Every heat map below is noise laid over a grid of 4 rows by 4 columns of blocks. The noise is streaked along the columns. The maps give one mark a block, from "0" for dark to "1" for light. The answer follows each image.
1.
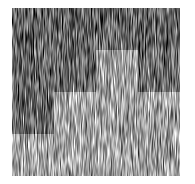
0 0 0 0
0 0 1 0
0 1 1 1
1 1 1 1
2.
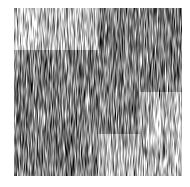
1 1 0 0
0 0 0 0
0 0 0 1
0 0 1 1
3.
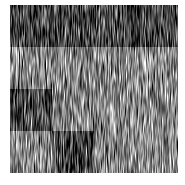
0 0 0 0
1 1 1 1
0 1 1 1
1 0 1 1
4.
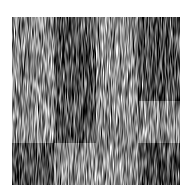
1 0 1 0
1 0 1 0
1 0 1 1
0 1 1 0
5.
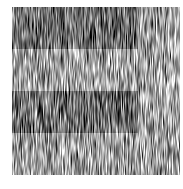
0 0 0 1
1 1 1 1
0 0 0 1
1 1 1 1
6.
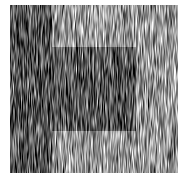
0 1 1 1
0 0 0 1
0 0 0 1
0 1 1 1
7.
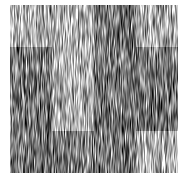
1 1 0 1
0 1 0 0
0 1 0 0
0 0 0 1
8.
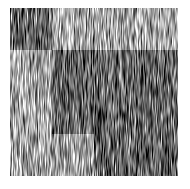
0 1 1 1
1 0 0 0
1 0 0 0
1 1 0 0
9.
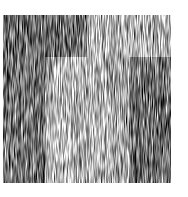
0 0 1 1
0 1 1 0
0 1 1 0
0 1 1 0
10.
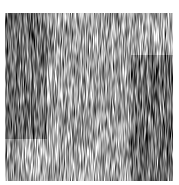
0 1 1 1
0 1 1 0
0 1 1 0
1 1 1 0
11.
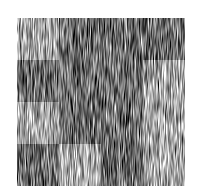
1 0 0 0
0 0 0 1
1 0 0 1
0 1 0 1
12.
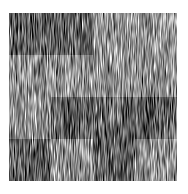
0 0 1 1
1 1 1 1
1 0 0 0
0 1 0 1
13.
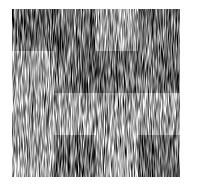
0 0 1 0
1 0 0 0
1 1 1 1
1 0 1 0
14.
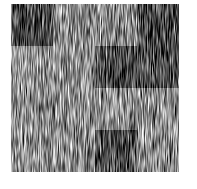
0 1 1 0
1 1 0 0
1 1 1 1
1 1 0 1
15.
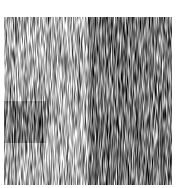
1 1 0 0
1 1 0 0
0 1 0 0
1 1 0 0
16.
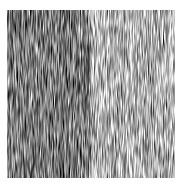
0 0 1 1
0 0 1 1
0 0 1 1
0 0 1 1
